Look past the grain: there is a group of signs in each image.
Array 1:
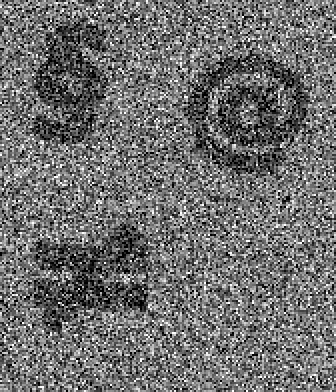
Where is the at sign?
top right
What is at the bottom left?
not-equal sign
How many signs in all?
3
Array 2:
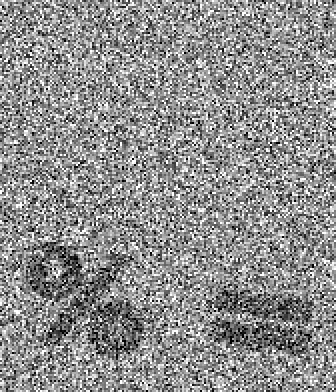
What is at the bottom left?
percent sign
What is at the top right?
nothing
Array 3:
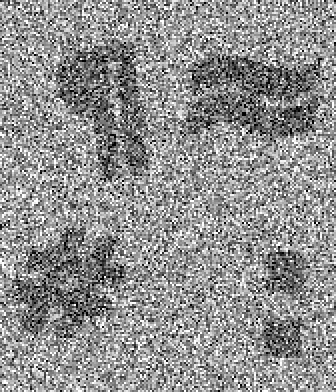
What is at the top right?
approximately sign
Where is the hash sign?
bottom left
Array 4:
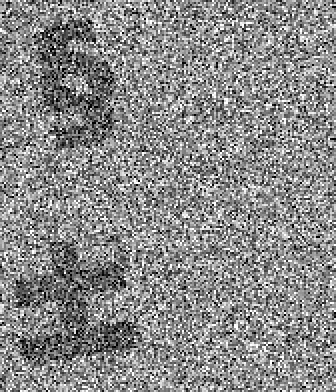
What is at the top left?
section sign
